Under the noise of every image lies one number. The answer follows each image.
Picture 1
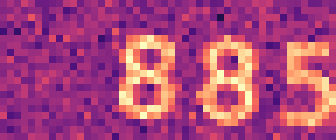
885
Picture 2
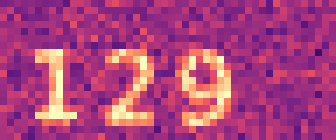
129
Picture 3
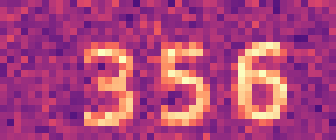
356
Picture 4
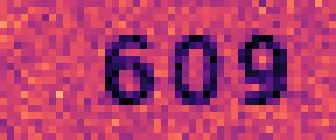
609
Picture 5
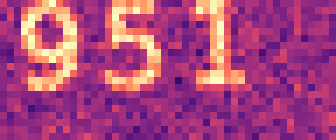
951
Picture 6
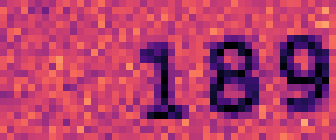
189
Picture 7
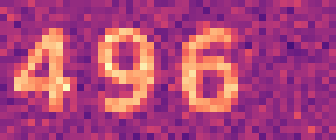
496
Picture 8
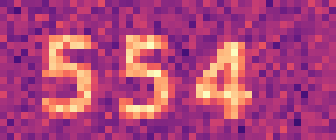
554
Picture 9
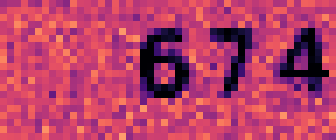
674
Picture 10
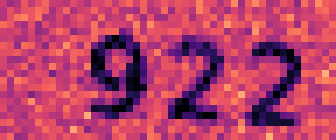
922
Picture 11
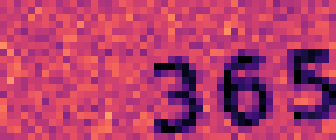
365
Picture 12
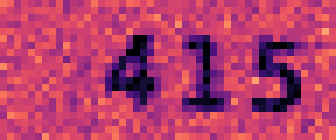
415
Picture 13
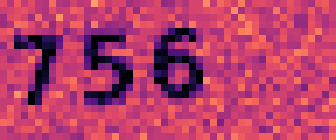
756
